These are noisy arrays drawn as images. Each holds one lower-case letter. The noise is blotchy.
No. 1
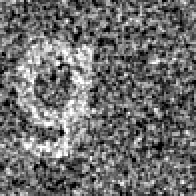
g
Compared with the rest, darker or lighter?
lighter
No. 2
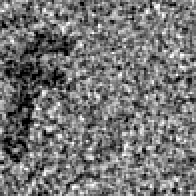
f
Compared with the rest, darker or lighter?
darker
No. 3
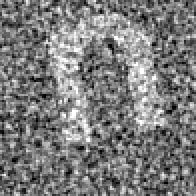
n
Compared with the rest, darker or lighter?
lighter
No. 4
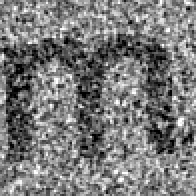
m
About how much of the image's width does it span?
nearly all
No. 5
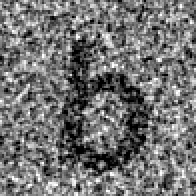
b
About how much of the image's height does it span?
two thirds
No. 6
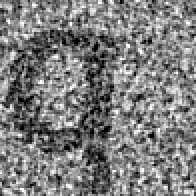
q
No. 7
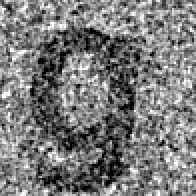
g
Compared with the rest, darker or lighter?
darker
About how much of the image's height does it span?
nearly all
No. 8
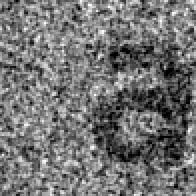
a
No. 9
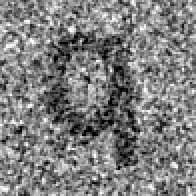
q
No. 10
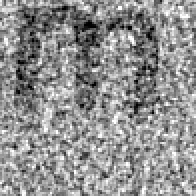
m
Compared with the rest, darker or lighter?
darker
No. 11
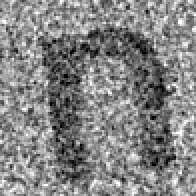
n
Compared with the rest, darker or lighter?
darker
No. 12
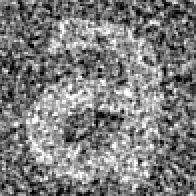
a
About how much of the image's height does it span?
nearly all
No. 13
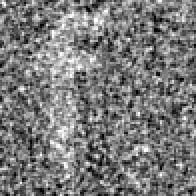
f
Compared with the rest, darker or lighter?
lighter
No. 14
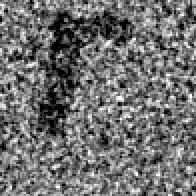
r
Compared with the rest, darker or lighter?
darker
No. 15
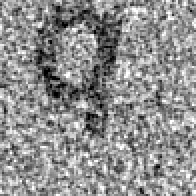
q
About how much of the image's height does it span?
two thirds
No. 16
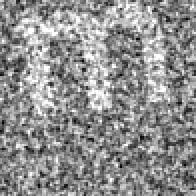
m
